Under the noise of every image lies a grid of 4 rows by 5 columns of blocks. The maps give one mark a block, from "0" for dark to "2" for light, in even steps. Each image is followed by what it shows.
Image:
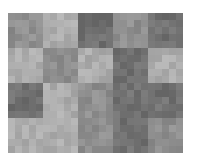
12010
21202
02100
22101
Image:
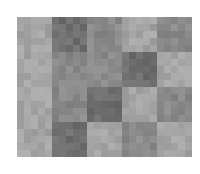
20121
21102
21021
20212
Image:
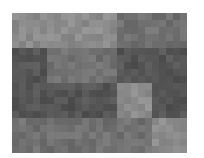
22211
01100
00020
11112
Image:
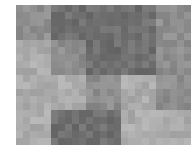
10001
21001
22121
20022
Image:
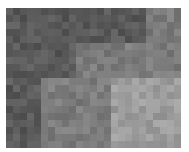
00001
00111
01122
01122
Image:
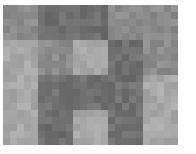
10011
21201
20002
20202
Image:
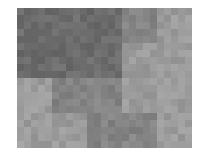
00012
00022
21122
22112
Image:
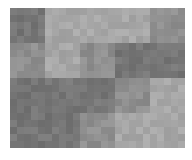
02221
12100
00012
00122
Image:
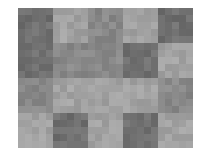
02120
01102
12221
20202
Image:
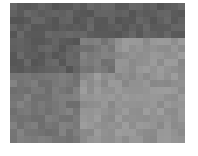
00000
00122
11222
11222
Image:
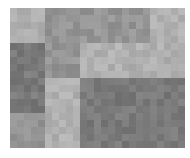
21112
01222
02000
12000
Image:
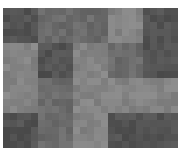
01120
20210
21222
01200
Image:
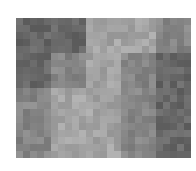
00221
01210
12210
12210
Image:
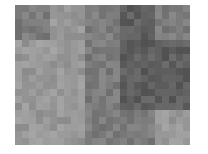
12101
22100
22100
22112
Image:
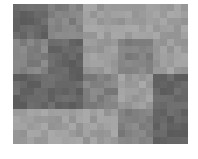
01222
10212
00120
22210
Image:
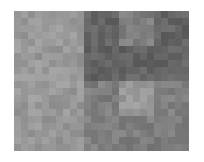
22010
22000
22121
22111
